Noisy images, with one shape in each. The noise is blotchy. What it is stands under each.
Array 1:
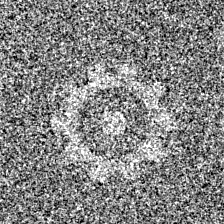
light gear
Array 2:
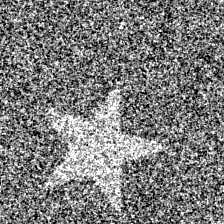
light star
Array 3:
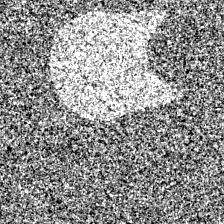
light cat's head
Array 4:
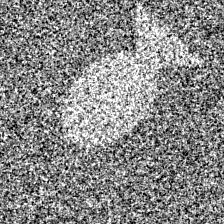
light fish
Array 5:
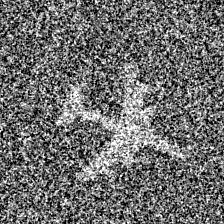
light airplane
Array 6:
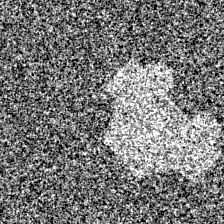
light car
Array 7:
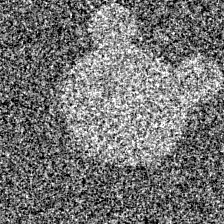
light bear's head
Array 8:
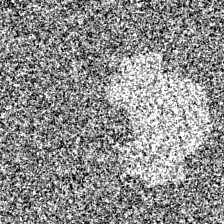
light car
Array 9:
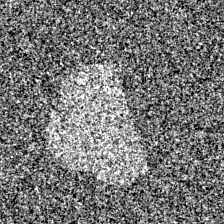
light cloud
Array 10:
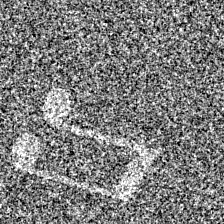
light pair of musical notes
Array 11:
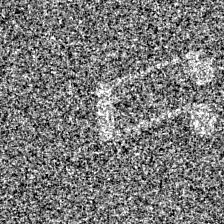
light pair of musical notes
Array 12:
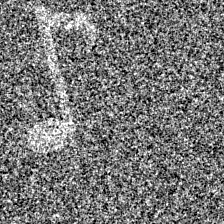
light musical note
